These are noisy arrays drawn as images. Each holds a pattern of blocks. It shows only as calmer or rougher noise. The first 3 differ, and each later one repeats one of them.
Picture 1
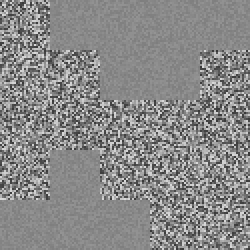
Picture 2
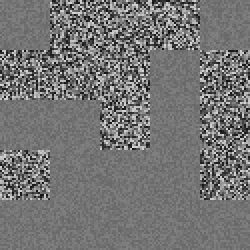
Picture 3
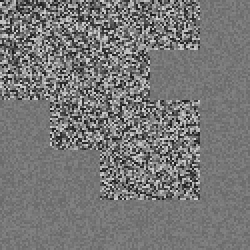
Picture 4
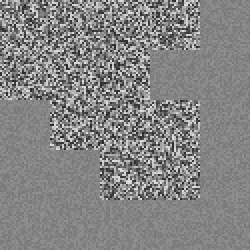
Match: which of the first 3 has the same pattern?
3
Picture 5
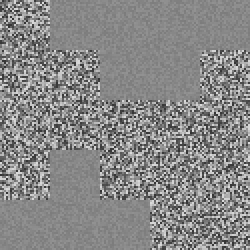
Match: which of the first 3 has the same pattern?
1
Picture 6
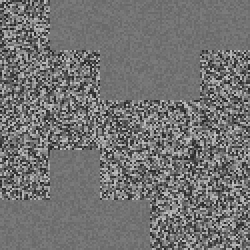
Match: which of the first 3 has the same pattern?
1
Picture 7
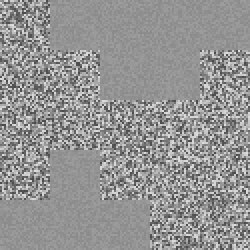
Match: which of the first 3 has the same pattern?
1
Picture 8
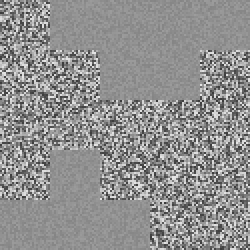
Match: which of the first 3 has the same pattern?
1
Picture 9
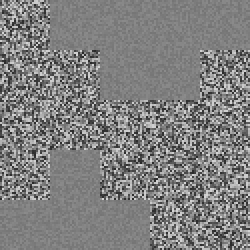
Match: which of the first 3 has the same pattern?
1
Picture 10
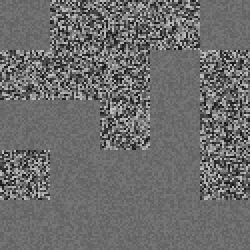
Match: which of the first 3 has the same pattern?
2
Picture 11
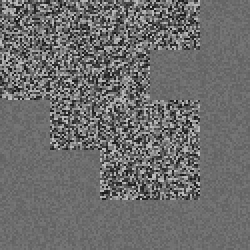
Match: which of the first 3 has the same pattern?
3
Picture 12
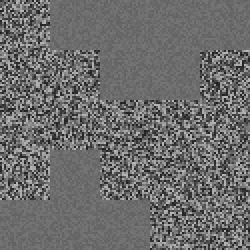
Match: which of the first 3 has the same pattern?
1
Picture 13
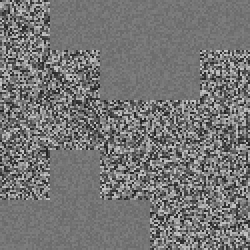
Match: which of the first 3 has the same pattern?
1
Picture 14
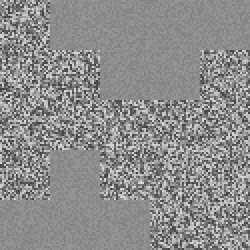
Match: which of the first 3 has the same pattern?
1
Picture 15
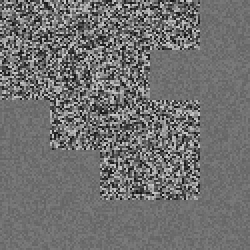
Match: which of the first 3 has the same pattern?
3
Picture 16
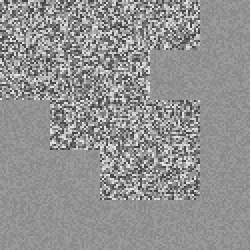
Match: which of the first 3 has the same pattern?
3
